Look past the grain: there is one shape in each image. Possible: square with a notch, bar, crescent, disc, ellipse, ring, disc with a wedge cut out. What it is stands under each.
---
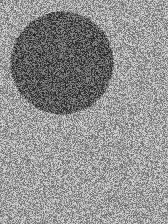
dark disc
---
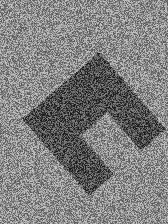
dark square with a notch
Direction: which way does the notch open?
down and right
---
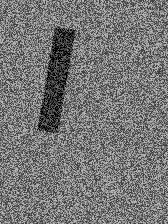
dark bar
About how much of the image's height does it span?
half
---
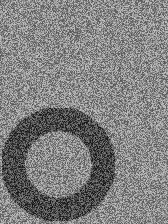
dark ring
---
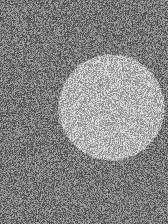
light disc
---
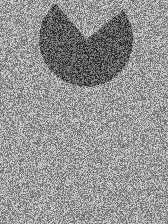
dark disc with a wedge cut out
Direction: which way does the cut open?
up
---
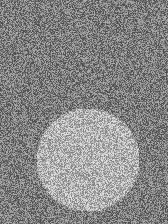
light disc
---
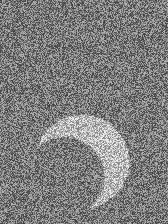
light crescent
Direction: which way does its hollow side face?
down and left
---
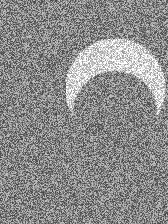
light crescent
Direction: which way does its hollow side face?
down
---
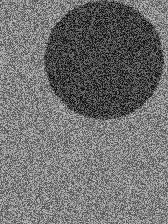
dark disc
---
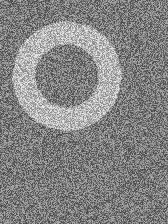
light ring
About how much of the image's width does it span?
two thirds
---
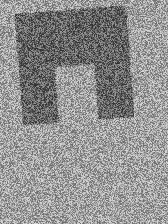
dark square with a notch
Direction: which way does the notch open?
down
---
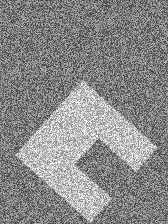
light square with a notch
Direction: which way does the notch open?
down and right
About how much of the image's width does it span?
nearly all
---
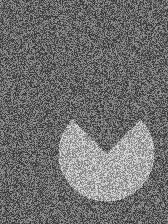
light disc with a wedge cut out
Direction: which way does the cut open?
up
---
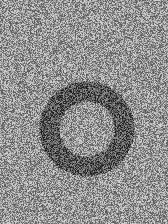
dark ring
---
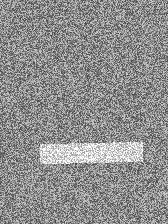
light bar
